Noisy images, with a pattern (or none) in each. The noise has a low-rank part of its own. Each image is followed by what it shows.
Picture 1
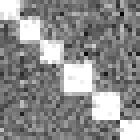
blocks along the diagonal
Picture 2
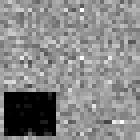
one block
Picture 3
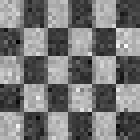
a checkerboard
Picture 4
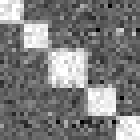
blocks along the diagonal
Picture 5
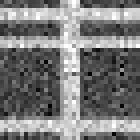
bands of rows crossing bands of columns
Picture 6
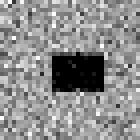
one block
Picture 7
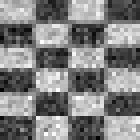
a checkerboard
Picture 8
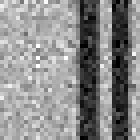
bands of columns
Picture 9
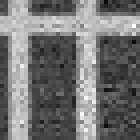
bands of rows crossing bands of columns
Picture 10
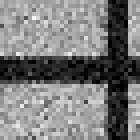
bands of rows crossing bands of columns
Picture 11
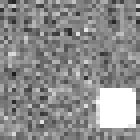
one block
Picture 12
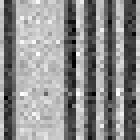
bands of columns
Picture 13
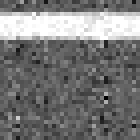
one band of rows
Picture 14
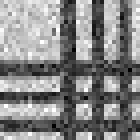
bands of rows crossing bands of columns
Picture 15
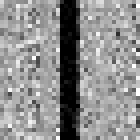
one band of columns
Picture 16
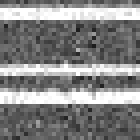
bands of rows
